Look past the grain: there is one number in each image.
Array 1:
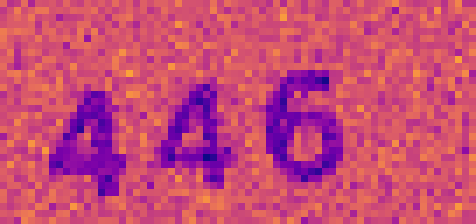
446
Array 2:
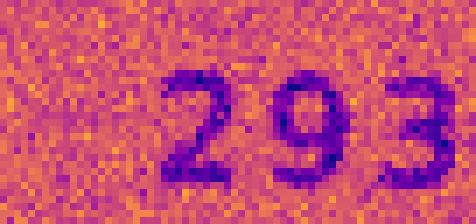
293
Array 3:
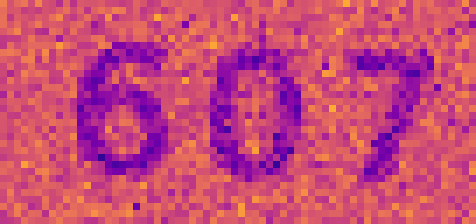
607
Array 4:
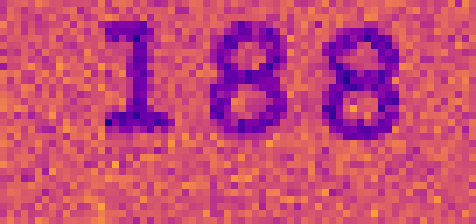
188
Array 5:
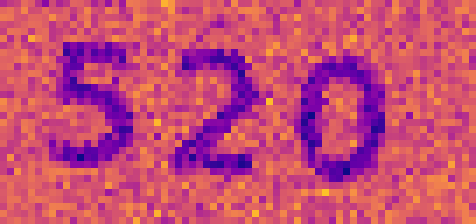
520
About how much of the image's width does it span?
two thirds
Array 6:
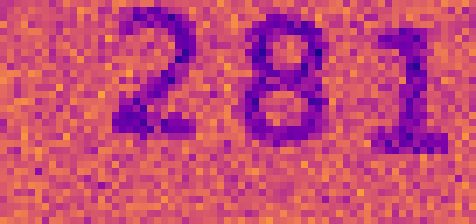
281
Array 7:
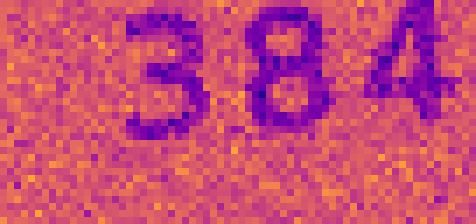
384
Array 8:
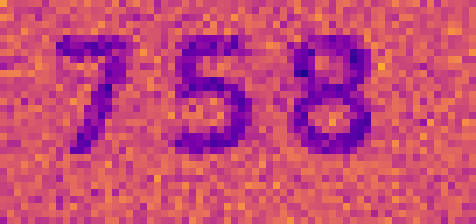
758
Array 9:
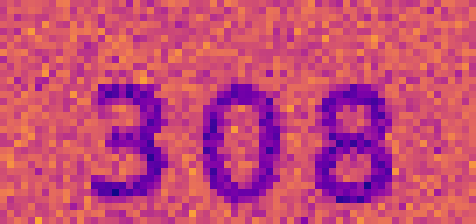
308
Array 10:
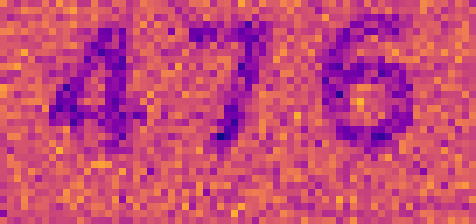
476
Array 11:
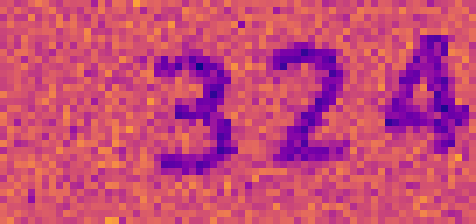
324
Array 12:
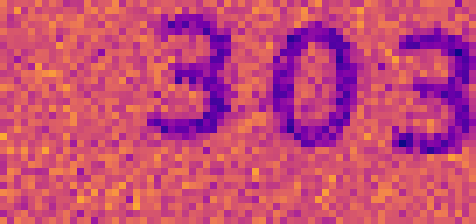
303
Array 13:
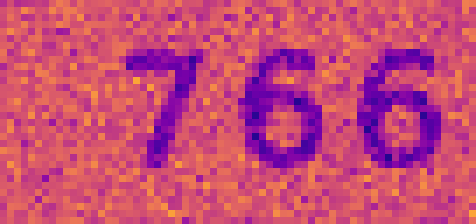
766
